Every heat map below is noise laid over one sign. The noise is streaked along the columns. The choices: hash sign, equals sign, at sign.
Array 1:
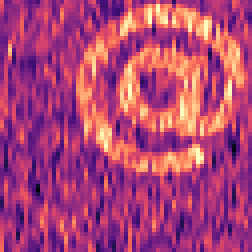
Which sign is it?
at sign
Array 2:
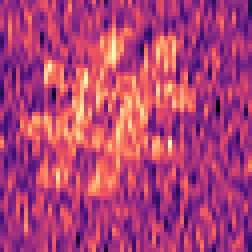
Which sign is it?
hash sign
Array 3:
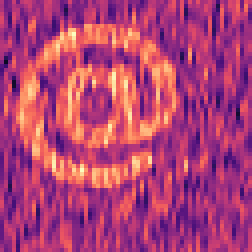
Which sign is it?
at sign
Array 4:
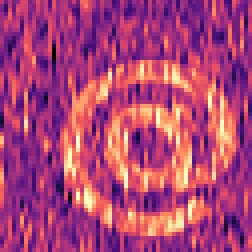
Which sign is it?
at sign
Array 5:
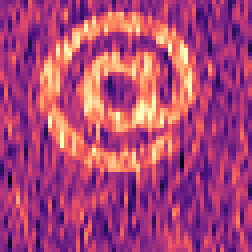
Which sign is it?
at sign
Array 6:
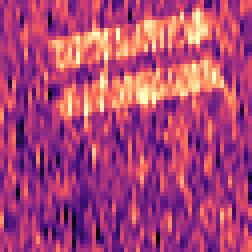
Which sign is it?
equals sign
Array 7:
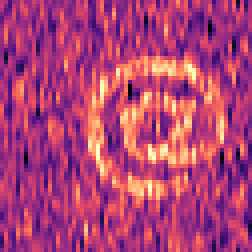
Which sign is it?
at sign
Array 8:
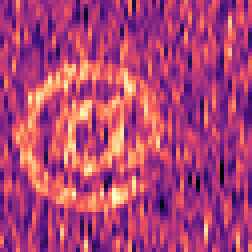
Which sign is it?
at sign
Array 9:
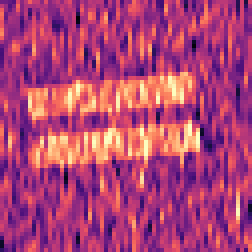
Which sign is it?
equals sign
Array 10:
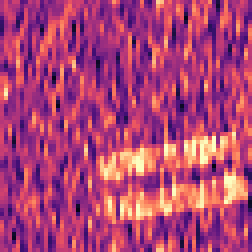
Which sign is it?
equals sign
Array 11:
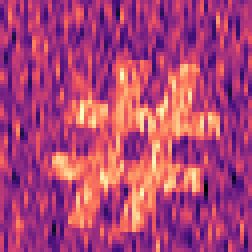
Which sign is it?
hash sign
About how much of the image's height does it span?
two thirds
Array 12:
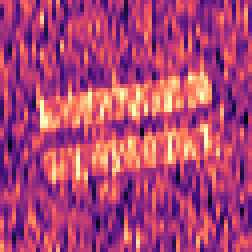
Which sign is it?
equals sign
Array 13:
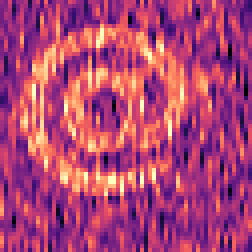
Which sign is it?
at sign
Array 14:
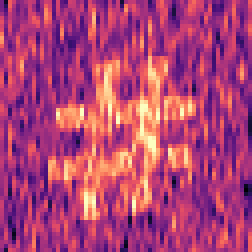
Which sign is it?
hash sign
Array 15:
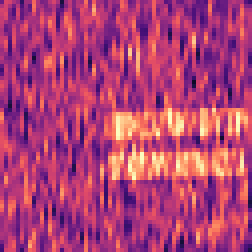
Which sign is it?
equals sign
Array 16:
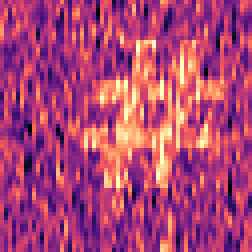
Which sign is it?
hash sign
